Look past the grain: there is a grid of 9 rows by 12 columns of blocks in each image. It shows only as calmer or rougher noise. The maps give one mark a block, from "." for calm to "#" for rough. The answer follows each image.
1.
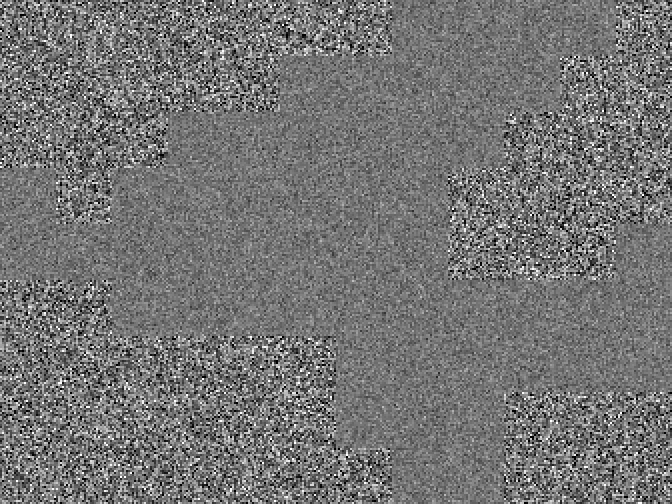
# # # # # # # . . . . #
# # # # # . . . . . # #
# # # . . . . . . # # #
. # . . . . . . # # # #
. . . . . . . . # # # .
# # . . . . . . . . . .
# # # # # # . . . . . .
# # # # # # . . . # # #
# # # # # # # . . # # #
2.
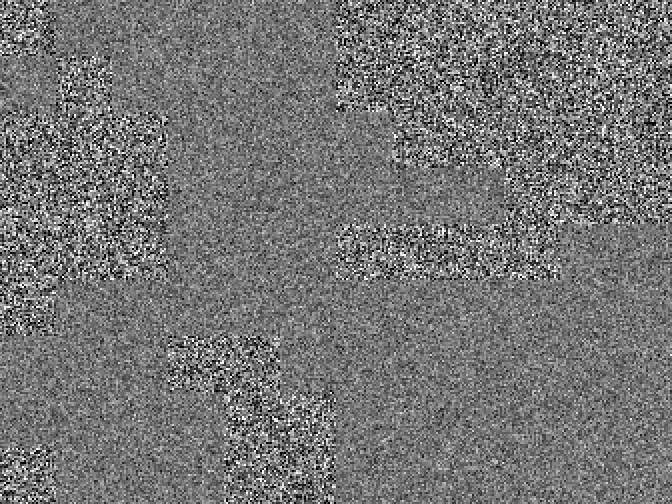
# . . . . . # # # # # #
. # . . . . # # # # # #
# # # . . . . # # # # #
# # # . . . . . . # # #
# # # . . . # # # # . .
# . . . . . . . . . . .
. . . # # . . . . . . .
. . . . # # . . . . . .
# . . . # # . . . . . .
